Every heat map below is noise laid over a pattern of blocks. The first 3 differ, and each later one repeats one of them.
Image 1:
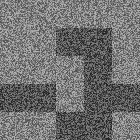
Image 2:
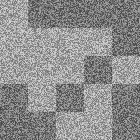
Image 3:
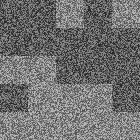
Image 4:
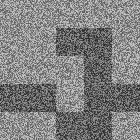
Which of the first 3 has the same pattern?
1
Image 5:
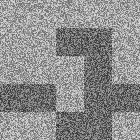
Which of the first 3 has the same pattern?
1
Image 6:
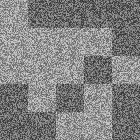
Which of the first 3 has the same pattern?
2
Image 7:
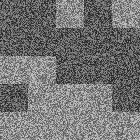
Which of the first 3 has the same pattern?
3
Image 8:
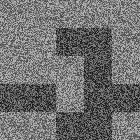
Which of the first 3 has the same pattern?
1
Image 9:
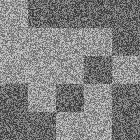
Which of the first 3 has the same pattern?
2
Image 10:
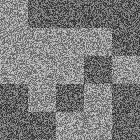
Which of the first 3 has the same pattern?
2
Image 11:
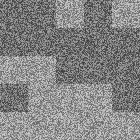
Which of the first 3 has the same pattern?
3
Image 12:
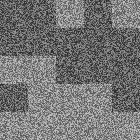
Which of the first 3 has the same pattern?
3
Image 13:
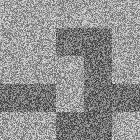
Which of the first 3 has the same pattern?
1
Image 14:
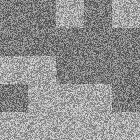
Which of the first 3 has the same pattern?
3
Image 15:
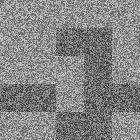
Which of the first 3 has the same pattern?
1
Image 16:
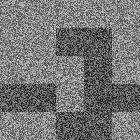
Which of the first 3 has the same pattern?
1
